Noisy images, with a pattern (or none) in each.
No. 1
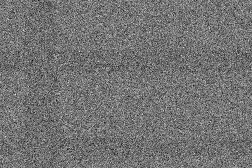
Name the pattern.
bands of rows crossing bands of columns
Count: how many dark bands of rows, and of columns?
2 and 1
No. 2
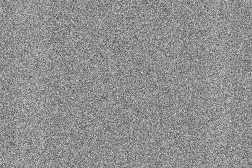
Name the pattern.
bands of columns
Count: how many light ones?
2
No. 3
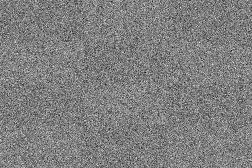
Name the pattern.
a checkerboard
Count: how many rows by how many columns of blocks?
4 by 3
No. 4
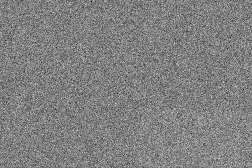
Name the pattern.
one block
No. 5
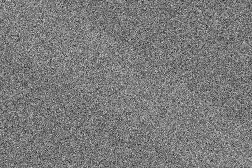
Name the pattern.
a diagonal band
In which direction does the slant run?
top left to bottom right
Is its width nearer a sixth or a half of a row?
a half
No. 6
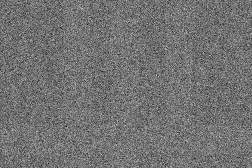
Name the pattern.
bands of rows crossing bands of columns
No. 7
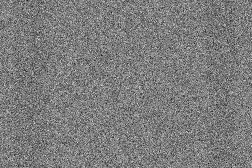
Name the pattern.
bands of columns
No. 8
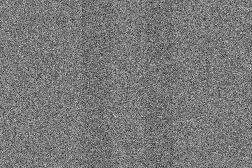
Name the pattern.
bands of columns
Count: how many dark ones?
2
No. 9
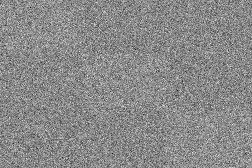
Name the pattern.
blocks along the diagonal
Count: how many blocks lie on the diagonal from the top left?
3
